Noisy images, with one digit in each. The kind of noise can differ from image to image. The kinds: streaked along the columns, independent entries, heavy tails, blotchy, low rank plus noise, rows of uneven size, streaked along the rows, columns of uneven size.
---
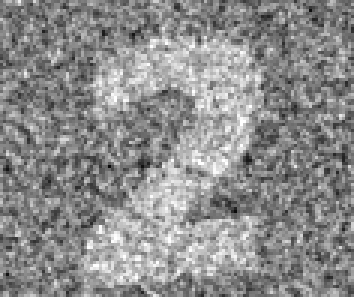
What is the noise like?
blotchy
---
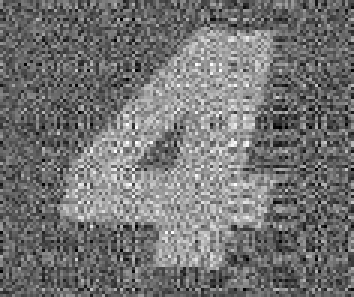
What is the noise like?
low rank plus noise
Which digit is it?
4
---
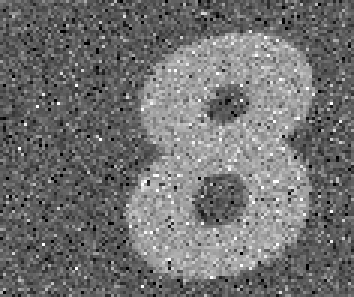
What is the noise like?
heavy tails
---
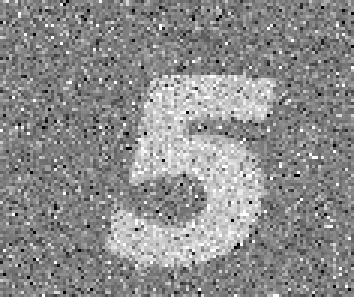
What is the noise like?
heavy tails
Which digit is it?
5
